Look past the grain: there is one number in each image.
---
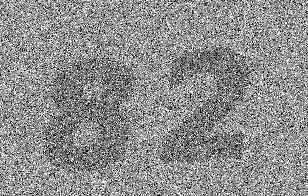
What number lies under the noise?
82
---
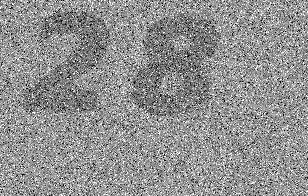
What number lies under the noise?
28
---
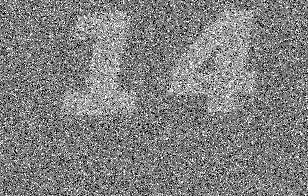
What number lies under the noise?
14
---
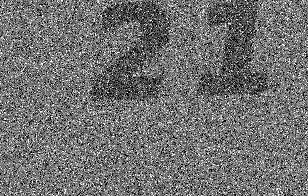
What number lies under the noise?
21
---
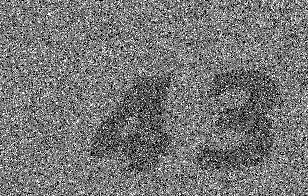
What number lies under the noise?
43
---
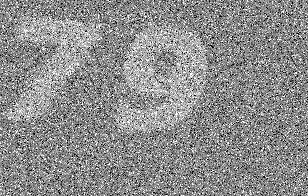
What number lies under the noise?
79
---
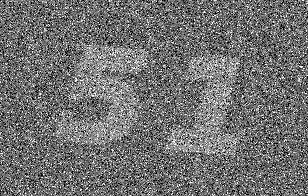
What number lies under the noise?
51
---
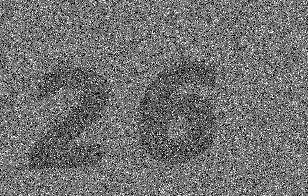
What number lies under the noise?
26
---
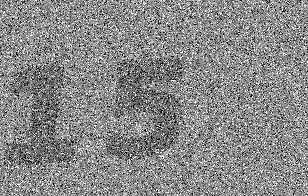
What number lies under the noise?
15
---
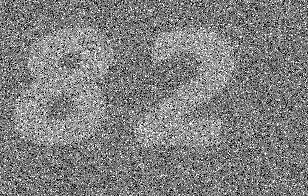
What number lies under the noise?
82
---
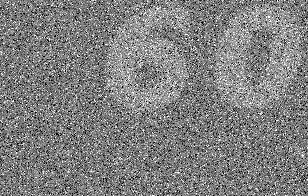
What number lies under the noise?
60
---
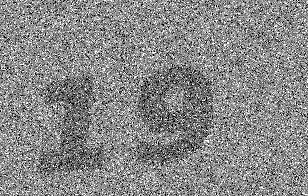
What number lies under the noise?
19
